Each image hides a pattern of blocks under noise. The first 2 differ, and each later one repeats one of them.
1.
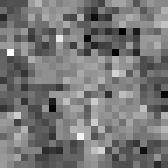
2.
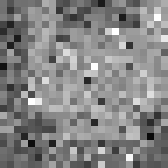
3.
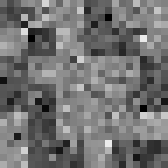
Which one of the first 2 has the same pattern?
1
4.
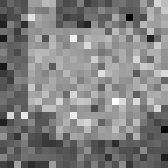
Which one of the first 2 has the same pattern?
2
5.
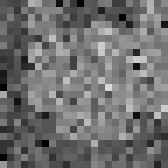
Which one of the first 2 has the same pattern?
2
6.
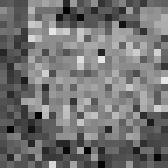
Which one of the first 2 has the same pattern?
2
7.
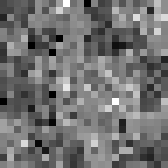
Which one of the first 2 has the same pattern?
1
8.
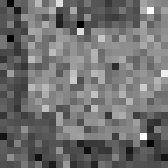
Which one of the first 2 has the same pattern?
2
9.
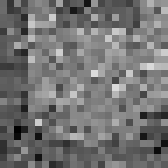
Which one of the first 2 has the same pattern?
2
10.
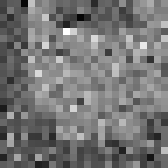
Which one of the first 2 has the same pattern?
2
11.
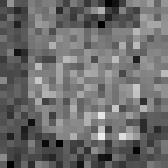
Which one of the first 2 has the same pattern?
2
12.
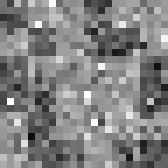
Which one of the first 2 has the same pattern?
1
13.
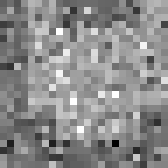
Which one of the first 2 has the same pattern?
2
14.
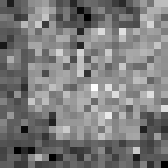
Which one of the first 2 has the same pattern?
2
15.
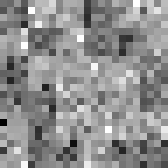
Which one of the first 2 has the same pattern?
1
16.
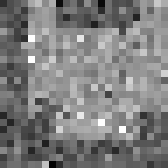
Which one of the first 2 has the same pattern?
2
